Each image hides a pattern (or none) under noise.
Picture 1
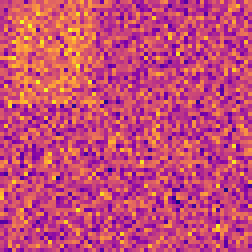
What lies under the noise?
one block
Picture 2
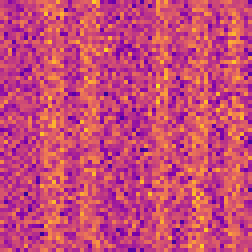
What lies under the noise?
bands of columns
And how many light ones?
5
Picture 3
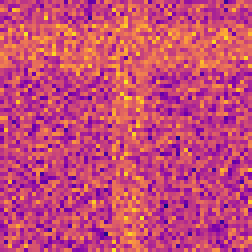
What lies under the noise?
bands of rows crossing bands of columns
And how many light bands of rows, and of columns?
1 and 1
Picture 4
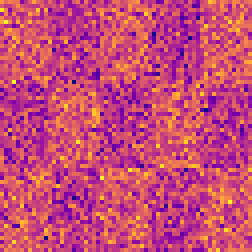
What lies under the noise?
a checkerboard
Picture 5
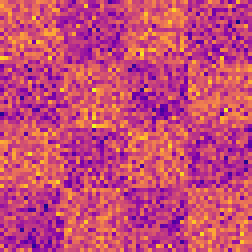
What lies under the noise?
a checkerboard
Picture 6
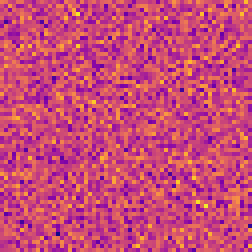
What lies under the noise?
only noise
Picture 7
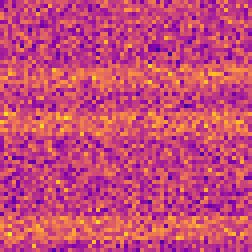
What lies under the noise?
bands of rows
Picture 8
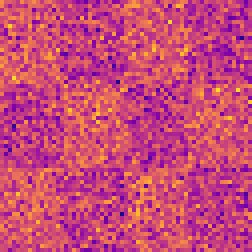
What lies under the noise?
a checkerboard
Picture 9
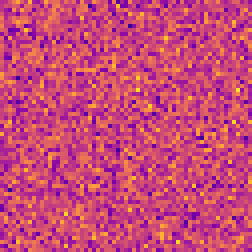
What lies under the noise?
only noise
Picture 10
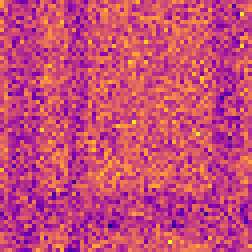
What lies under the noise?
bands of rows crossing bands of columns
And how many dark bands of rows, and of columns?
1 and 3
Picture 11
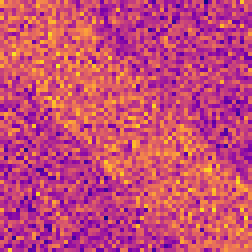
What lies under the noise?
a diagonal band
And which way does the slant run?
top left to bottom right
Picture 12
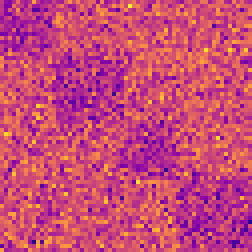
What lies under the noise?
blocks along the diagonal
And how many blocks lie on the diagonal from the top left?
4
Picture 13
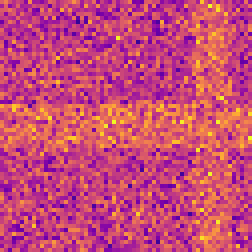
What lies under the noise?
bands of rows crossing bands of columns
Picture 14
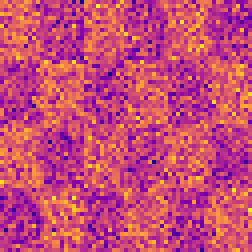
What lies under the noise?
a checkerboard
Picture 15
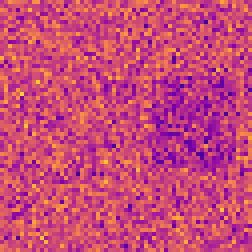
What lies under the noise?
one block
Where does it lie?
middle right
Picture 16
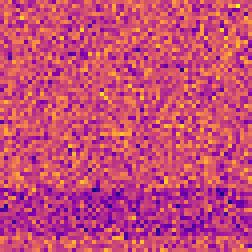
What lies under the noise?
one band of rows
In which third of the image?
bottom
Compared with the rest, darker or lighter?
darker
